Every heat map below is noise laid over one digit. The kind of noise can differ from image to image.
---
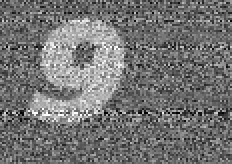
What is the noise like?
rows of uneven size
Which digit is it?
9
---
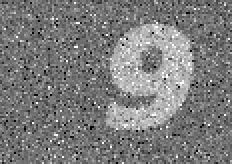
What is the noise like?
heavy tails
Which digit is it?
9
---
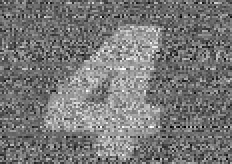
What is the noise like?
rows of uneven size
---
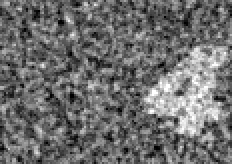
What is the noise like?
blotchy
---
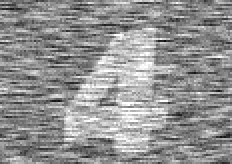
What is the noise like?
streaked along the rows
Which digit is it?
4
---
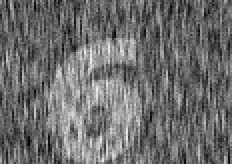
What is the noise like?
streaked along the columns
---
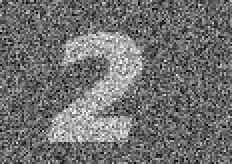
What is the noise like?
independent entries
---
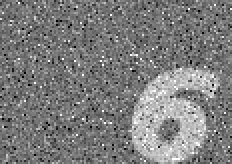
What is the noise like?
heavy tails
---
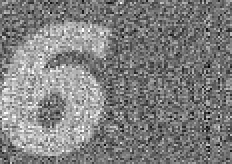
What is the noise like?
low rank plus noise
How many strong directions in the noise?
two
